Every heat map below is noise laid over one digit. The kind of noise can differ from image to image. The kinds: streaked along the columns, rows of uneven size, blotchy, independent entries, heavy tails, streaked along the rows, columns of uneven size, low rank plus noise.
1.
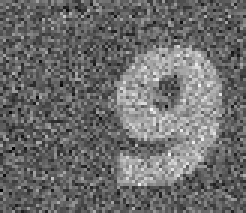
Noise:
independent entries
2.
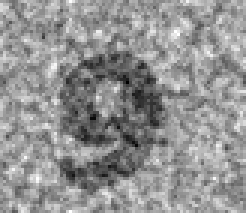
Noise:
blotchy
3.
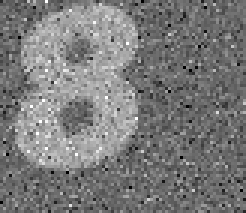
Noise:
heavy tails
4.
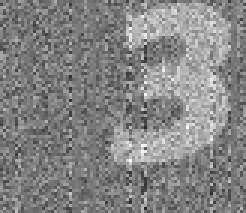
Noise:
columns of uneven size
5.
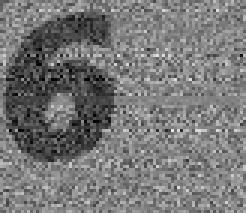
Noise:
rows of uneven size
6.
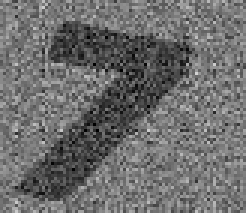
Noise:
low rank plus noise
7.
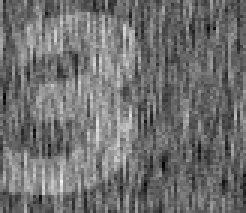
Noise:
streaked along the columns
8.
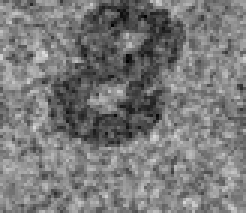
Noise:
blotchy
